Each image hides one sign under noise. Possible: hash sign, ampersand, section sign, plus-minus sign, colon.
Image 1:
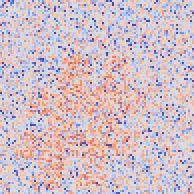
red hash sign
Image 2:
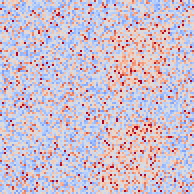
red colon
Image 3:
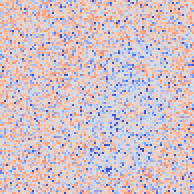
blue section sign
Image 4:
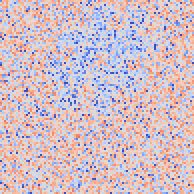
blue hash sign
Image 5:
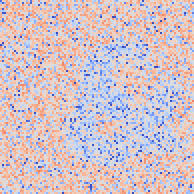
blue ampersand
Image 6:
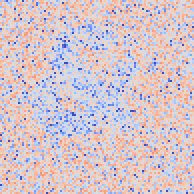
blue ampersand
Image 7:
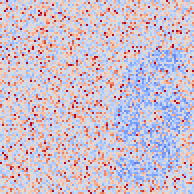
blue section sign
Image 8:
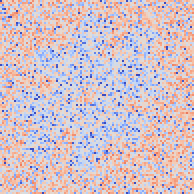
blue hash sign
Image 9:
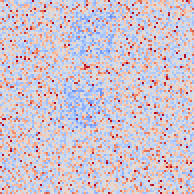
blue colon
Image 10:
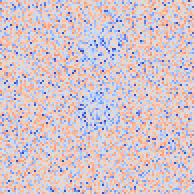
blue colon
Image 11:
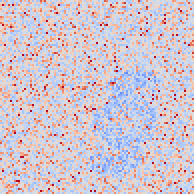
blue section sign
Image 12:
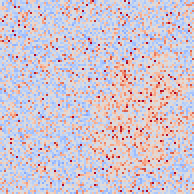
red hash sign
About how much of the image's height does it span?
two thirds
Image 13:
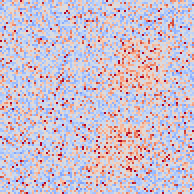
red colon
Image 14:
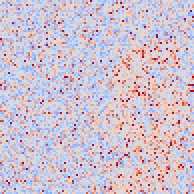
red section sign
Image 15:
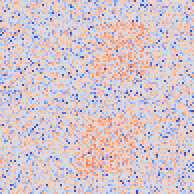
red colon
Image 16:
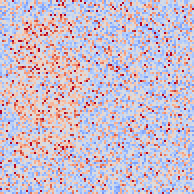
red section sign
